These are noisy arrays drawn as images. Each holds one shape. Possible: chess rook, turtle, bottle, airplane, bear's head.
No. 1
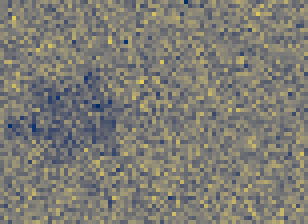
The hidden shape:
turtle
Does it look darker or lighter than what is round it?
darker
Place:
middle left
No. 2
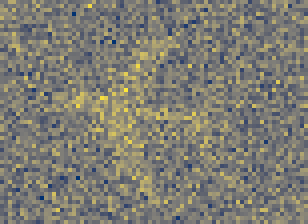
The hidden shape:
airplane
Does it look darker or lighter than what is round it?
lighter
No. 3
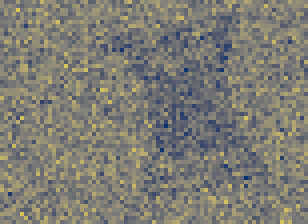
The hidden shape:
chess rook
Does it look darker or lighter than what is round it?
darker
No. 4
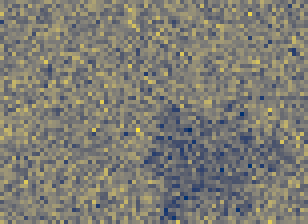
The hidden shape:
turtle
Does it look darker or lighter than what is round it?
darker
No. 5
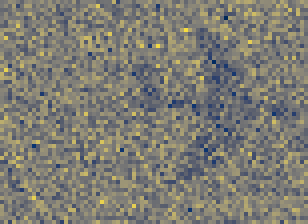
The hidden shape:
airplane
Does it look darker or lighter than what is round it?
darker
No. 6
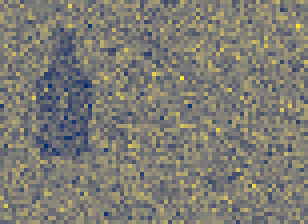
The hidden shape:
bottle
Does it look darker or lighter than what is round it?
darker
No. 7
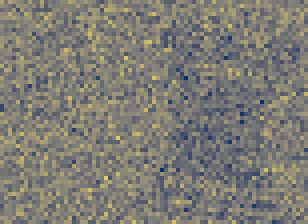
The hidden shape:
chess rook
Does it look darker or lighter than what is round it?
darker
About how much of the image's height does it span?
nearly all
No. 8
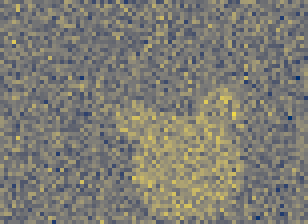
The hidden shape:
bear's head
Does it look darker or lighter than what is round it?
lighter
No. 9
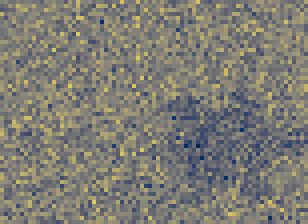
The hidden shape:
turtle
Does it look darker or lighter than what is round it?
darker
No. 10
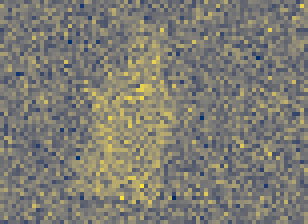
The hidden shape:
bottle
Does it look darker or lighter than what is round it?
lighter
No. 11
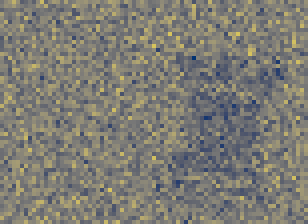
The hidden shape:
chess rook
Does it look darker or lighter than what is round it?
darker
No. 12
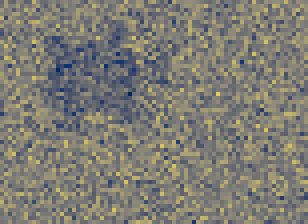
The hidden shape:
turtle
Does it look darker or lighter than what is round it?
darker
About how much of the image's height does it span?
half
